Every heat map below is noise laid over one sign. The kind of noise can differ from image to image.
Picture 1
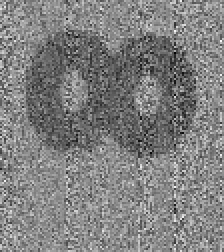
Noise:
columns of uneven size
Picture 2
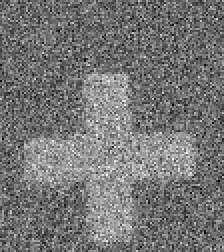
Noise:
independent entries
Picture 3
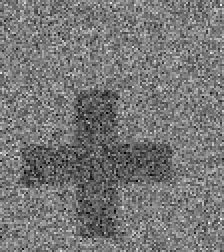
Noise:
independent entries
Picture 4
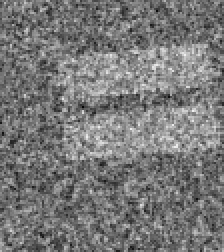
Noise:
blotchy
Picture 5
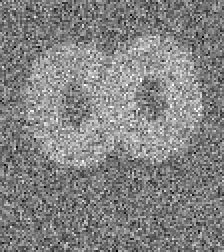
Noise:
independent entries
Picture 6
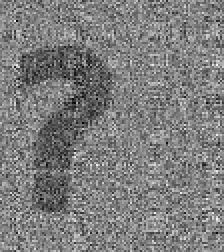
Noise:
low rank plus noise
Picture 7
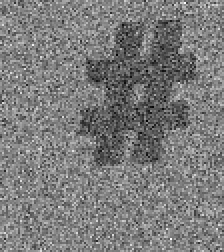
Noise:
independent entries
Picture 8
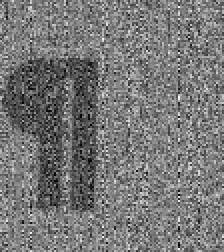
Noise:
columns of uneven size
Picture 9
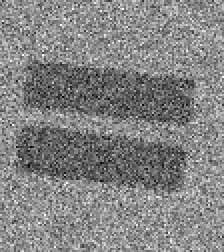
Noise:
independent entries
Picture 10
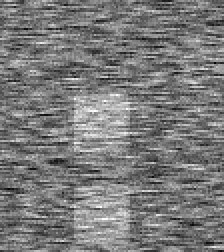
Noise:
streaked along the rows
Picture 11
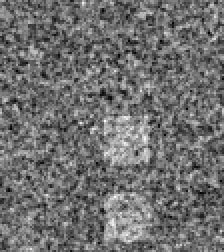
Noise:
blotchy
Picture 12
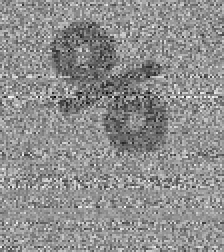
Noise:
rows of uneven size
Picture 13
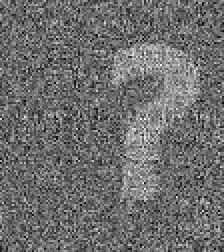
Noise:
low rank plus noise
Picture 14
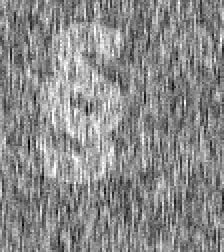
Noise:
streaked along the columns
